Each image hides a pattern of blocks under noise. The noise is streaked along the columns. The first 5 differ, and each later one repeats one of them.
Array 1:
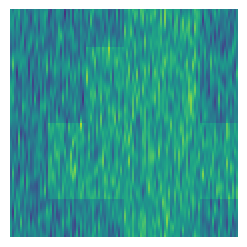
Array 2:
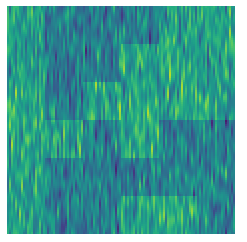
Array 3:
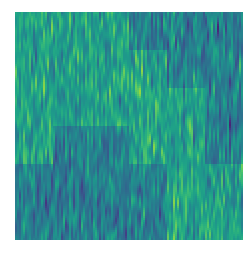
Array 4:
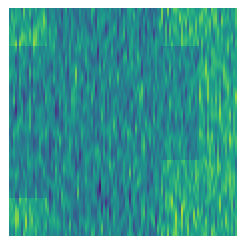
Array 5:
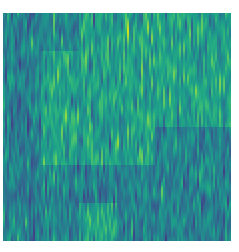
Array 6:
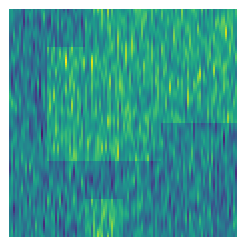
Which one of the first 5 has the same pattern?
5
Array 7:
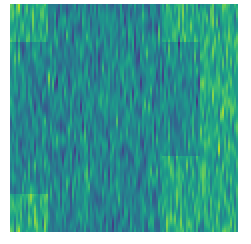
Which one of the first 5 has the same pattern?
4
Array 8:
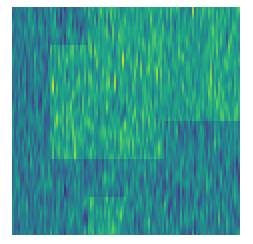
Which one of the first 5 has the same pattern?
5
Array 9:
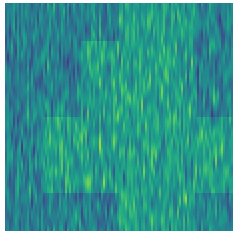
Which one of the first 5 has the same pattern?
1
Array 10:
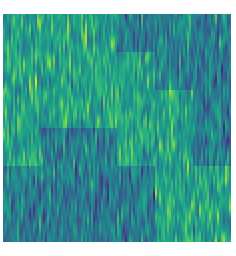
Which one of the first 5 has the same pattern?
3
